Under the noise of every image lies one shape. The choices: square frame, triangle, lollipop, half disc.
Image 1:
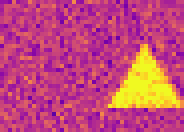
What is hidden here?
light triangle
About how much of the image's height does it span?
half
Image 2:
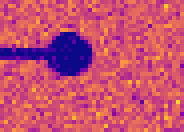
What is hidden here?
dark lollipop
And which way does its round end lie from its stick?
right
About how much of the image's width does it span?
half
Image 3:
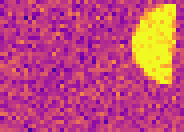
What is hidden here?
light half disc
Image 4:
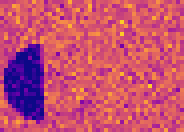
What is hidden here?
dark half disc
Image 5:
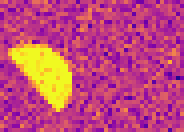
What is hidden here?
light half disc
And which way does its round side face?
up and right
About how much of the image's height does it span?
half
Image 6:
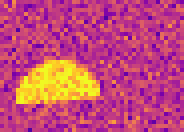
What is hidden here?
light half disc
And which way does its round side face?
up
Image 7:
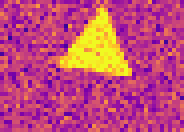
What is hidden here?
light triangle
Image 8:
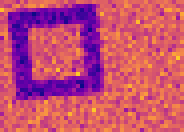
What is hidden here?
dark square frame
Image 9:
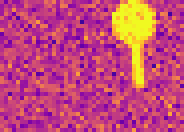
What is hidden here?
light lollipop
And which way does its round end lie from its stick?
up
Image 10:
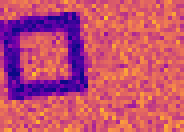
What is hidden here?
dark square frame
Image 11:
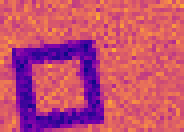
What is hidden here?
dark square frame
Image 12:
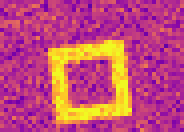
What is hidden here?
light square frame
